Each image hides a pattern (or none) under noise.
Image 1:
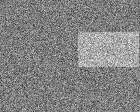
one block
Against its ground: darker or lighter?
lighter
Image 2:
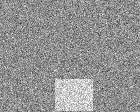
one block
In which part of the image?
bottom middle
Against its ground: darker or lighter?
lighter
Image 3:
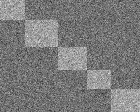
blocks along the diagonal
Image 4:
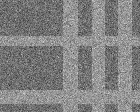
bands of rows crossing bands of columns
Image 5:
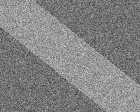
a diagonal band
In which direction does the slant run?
top left to bottom right
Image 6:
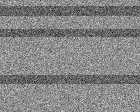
bands of rows
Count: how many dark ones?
3
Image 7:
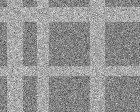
bands of rows crossing bands of columns
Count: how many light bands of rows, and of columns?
2 and 3
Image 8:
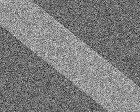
a diagonal band
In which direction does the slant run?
top left to bottom right
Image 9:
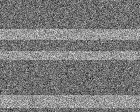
bands of rows
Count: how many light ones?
3
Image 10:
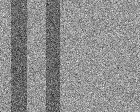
bands of columns
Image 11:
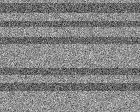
bands of rows
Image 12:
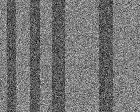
bands of columns
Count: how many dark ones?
4
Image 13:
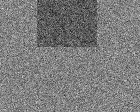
one block
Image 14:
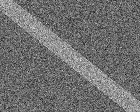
a diagonal band
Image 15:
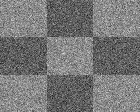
a checkerboard
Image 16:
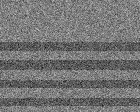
bands of rows
